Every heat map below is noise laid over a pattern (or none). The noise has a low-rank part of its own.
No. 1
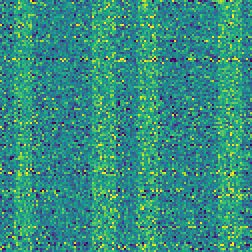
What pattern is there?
bands of columns
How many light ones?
4
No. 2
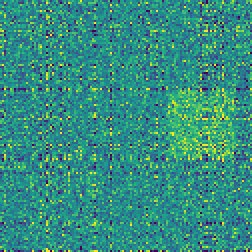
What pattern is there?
one block
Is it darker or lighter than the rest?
lighter
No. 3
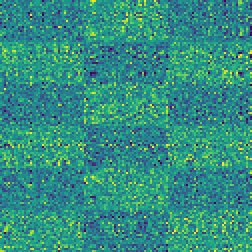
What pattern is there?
a checkerboard
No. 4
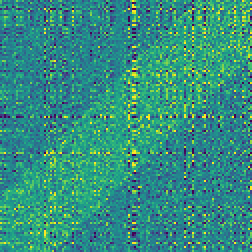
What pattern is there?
a diagonal band
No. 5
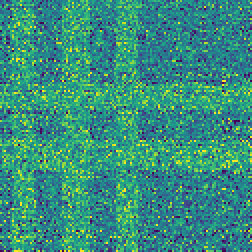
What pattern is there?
bands of rows crossing bands of columns
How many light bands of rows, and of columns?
2 and 3
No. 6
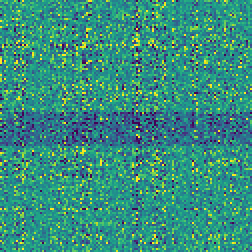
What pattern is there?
one band of rows
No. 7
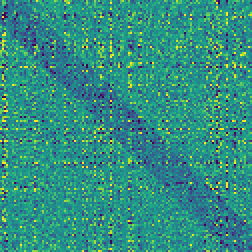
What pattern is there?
a diagonal band
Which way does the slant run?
top left to bottom right
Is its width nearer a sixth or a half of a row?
a sixth
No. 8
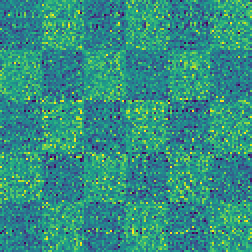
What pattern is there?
a checkerboard
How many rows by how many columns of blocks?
5 by 6
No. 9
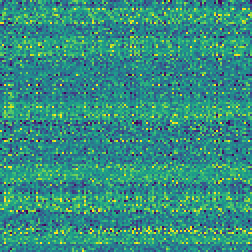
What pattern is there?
bands of rows
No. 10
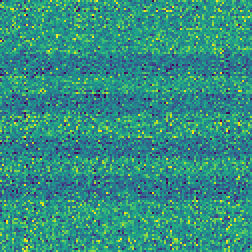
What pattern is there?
bands of rows
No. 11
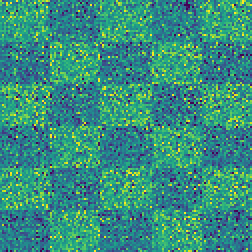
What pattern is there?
a checkerboard
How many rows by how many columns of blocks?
6 by 5
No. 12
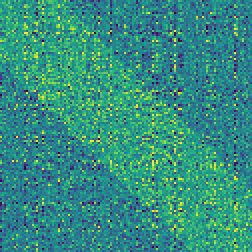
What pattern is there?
a diagonal band
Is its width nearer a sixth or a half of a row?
a half
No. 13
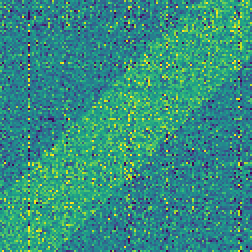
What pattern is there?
a diagonal band
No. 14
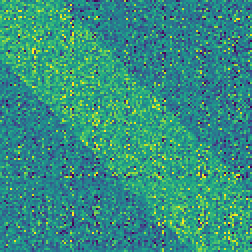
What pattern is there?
a diagonal band
